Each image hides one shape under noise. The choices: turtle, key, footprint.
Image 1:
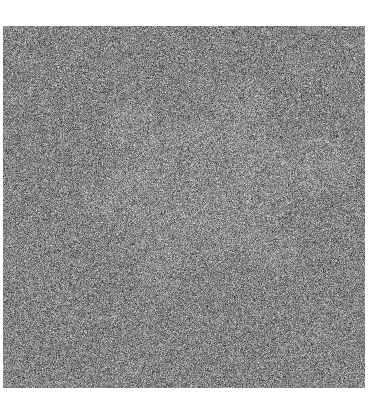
turtle
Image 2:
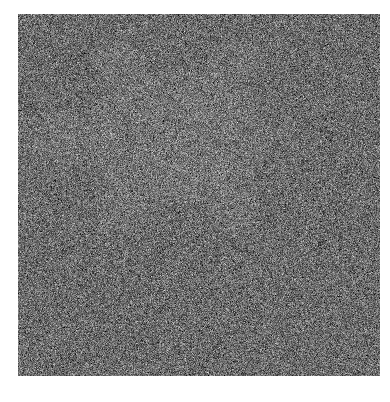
turtle
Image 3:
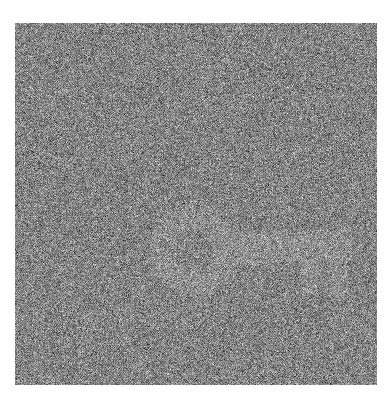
key
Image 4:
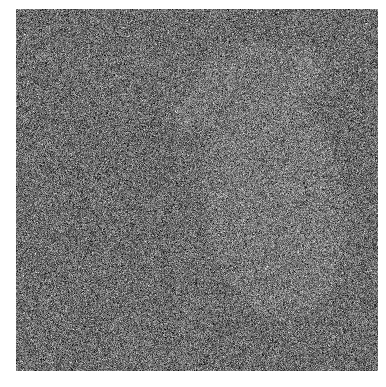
footprint
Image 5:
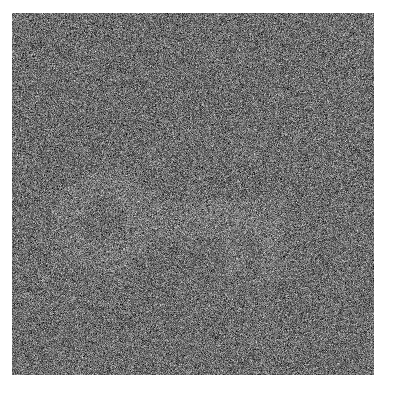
key
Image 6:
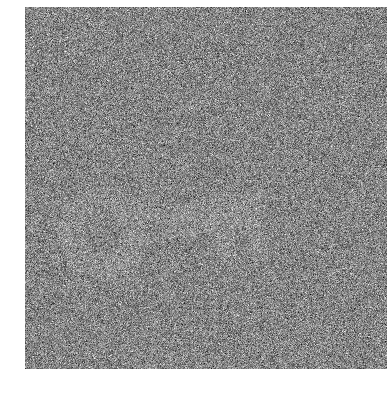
key
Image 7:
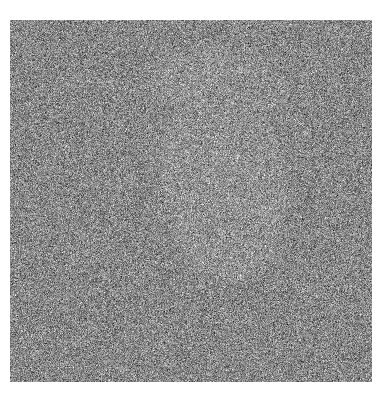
footprint
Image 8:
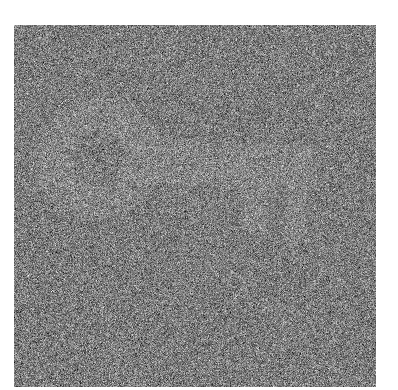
key
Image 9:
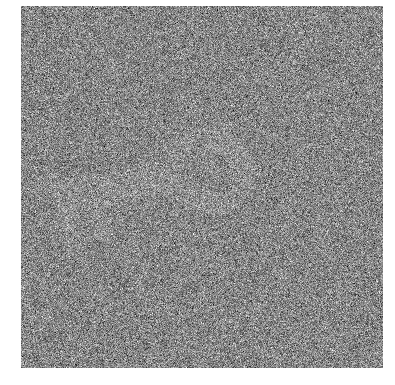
key
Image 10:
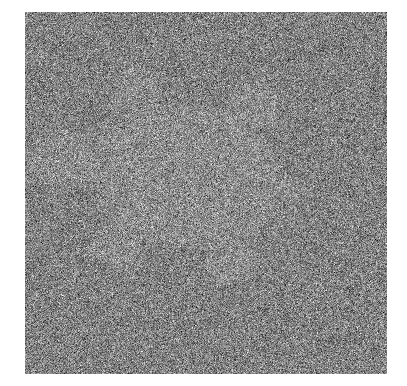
turtle
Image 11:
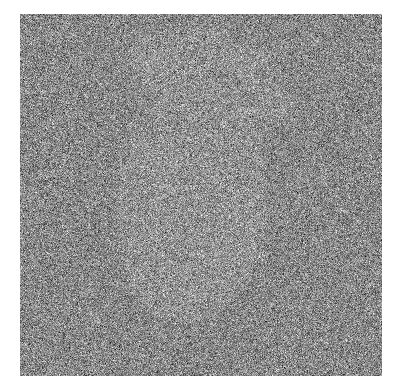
footprint
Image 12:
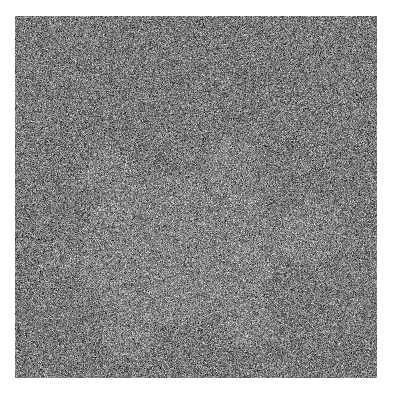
turtle
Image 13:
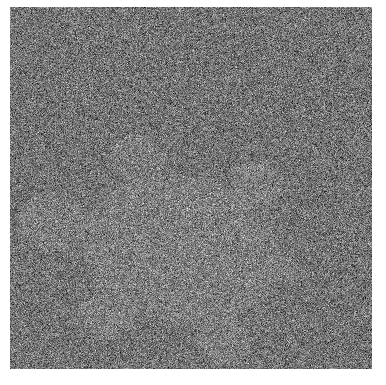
turtle
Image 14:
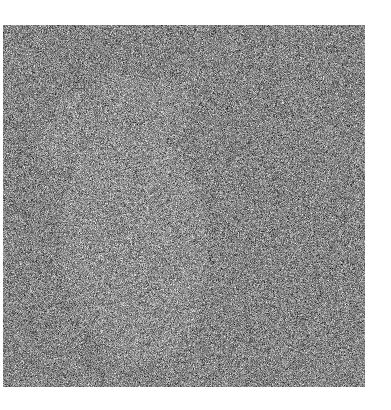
footprint
